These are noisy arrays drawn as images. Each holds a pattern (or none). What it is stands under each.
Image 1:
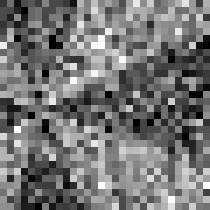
spokes from one point
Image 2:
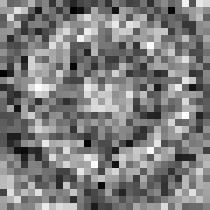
rings round one point
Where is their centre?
centre
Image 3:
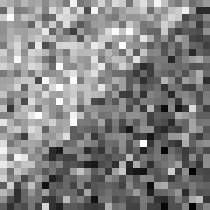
a sharp edge
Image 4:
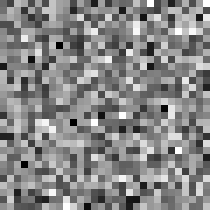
only noise
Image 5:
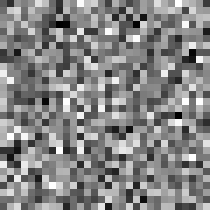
only noise
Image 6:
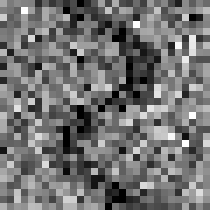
a wavy band
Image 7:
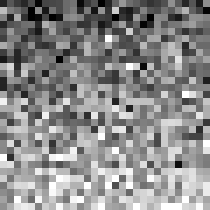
a smooth slope
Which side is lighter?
bottom
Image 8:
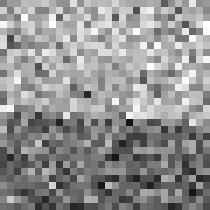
a sharp edge
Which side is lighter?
top
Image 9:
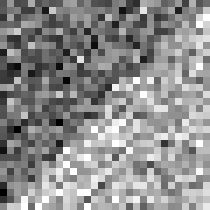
a sharp edge
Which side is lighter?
bottom right
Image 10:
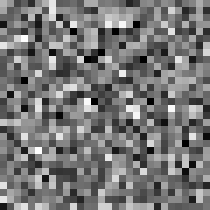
only noise
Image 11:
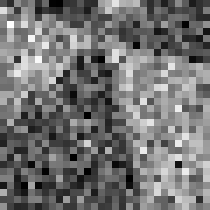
spokes from one point
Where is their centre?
top middle
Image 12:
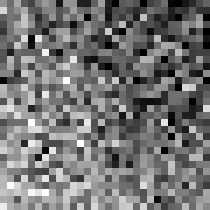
a smooth slope
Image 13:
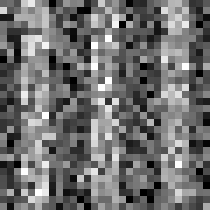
vertical stripes
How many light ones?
3
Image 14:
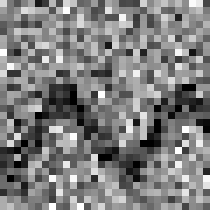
a wavy band
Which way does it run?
left to right
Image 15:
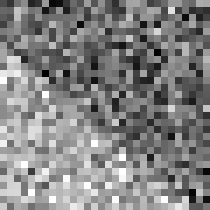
a sharp edge
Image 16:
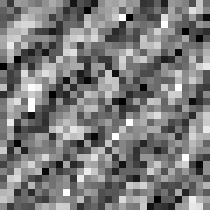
diagonal stripes
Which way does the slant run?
bottom left to top right
